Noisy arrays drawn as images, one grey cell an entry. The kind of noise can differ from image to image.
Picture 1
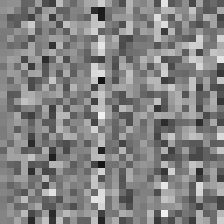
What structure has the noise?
columns of uneven size
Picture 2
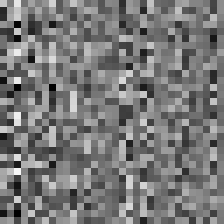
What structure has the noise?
columns of uneven size
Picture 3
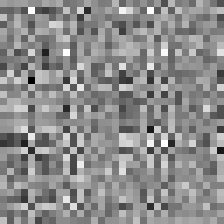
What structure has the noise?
low rank plus noise
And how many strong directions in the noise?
one
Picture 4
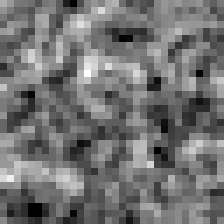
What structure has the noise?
blotchy
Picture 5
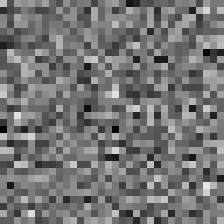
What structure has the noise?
low rank plus noise
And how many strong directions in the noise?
three or four
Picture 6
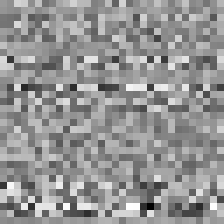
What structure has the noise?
rows of uneven size
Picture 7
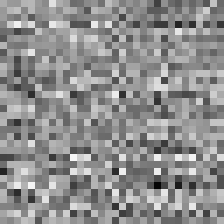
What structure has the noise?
low rank plus noise
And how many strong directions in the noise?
two
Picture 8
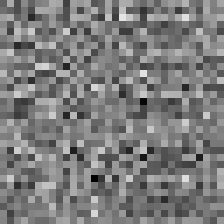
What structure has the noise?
low rank plus noise
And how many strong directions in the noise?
two
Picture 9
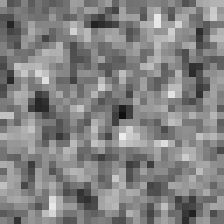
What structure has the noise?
blotchy
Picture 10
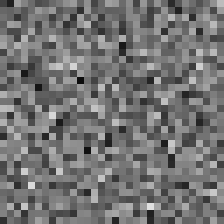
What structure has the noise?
independent entries
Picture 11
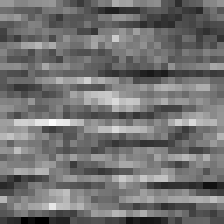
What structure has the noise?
streaked along the rows
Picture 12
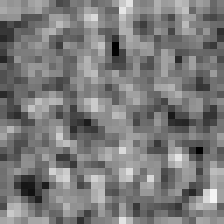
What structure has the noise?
blotchy
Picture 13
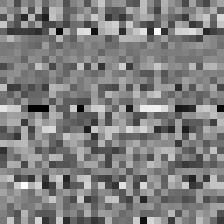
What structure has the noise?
rows of uneven size
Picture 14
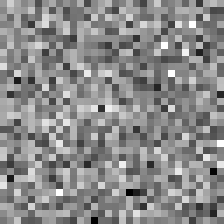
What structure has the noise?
independent entries
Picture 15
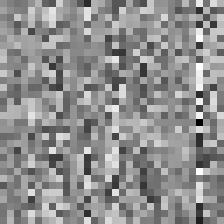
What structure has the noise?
columns of uneven size
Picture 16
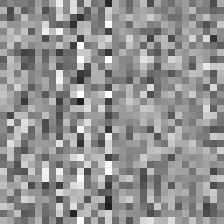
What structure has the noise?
columns of uneven size
